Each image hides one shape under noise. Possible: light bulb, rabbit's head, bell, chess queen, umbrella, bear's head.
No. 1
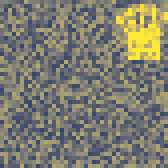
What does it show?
light chess queen, top right
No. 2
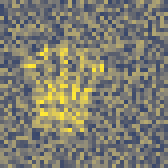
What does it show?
light chess queen
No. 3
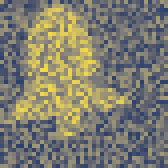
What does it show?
light bell
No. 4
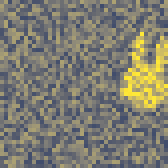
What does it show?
light rabbit's head
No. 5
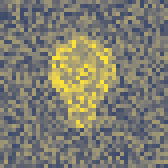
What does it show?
light light bulb
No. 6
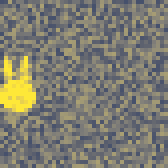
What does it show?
light rabbit's head, middle left
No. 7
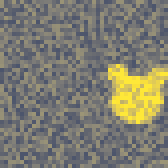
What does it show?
light bear's head, middle right
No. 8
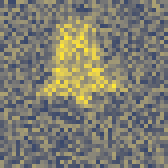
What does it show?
light bell
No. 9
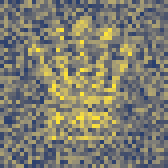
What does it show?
light chess queen
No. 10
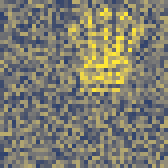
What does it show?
light chess queen
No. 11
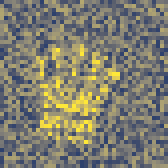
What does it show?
light chess queen
